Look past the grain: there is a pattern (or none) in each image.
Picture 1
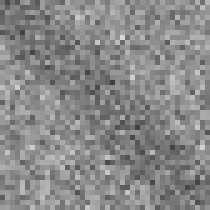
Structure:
a diagonal band
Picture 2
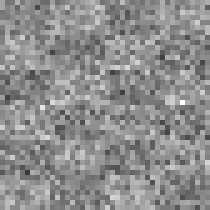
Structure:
a checkerboard
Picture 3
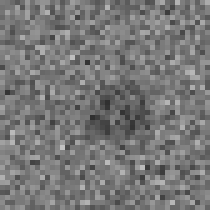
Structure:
one block
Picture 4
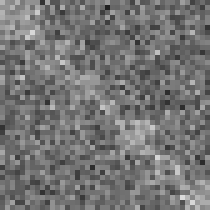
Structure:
blocks along the diagonal
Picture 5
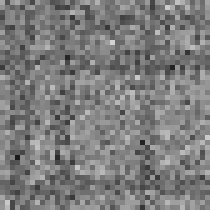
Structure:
bands of rows crossing bands of columns
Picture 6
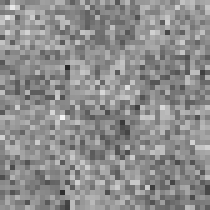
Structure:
a checkerboard
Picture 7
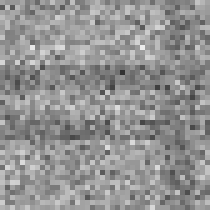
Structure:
bands of rows crossing bands of columns
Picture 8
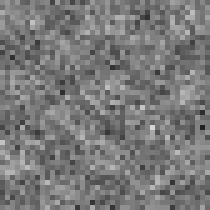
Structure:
a checkerboard
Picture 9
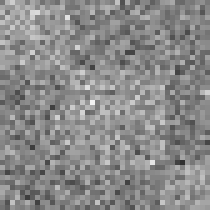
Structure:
blocks along the diagonal
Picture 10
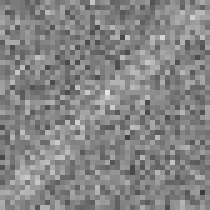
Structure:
a diagonal band
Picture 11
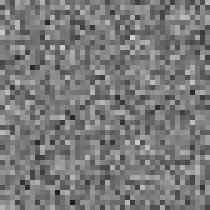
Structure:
only noise
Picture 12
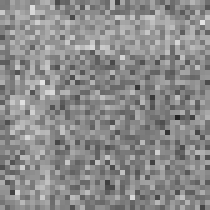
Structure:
bands of rows crossing bands of columns
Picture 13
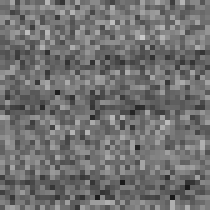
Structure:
bands of rows
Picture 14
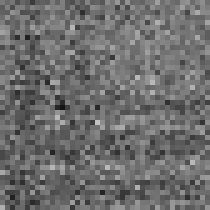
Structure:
bands of rows crossing bands of columns
